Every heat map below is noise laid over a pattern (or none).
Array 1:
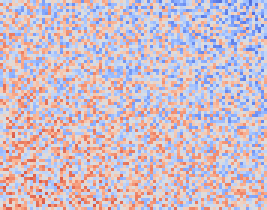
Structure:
a smooth slope
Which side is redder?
bottom left
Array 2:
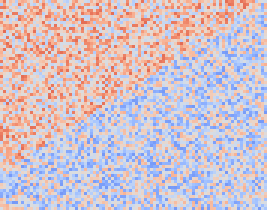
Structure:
a sharp edge
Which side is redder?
top left
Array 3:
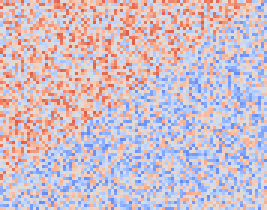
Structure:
a sharp edge
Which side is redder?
top left
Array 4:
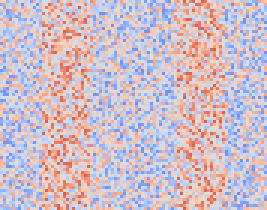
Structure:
vertical stripes
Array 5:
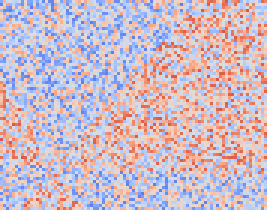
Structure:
spokes from one point
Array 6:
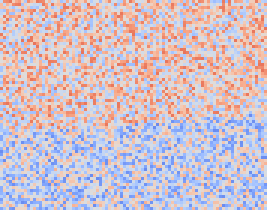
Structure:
a sharp edge
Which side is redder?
top
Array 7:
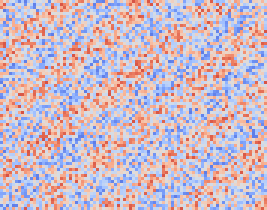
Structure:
diagonal stripes
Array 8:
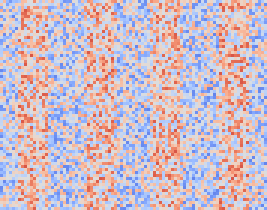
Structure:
vertical stripes
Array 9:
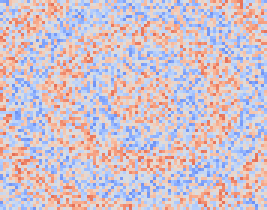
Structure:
rings round one point
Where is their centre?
centre
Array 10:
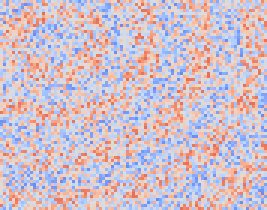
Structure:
rings round one point
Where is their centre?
top left
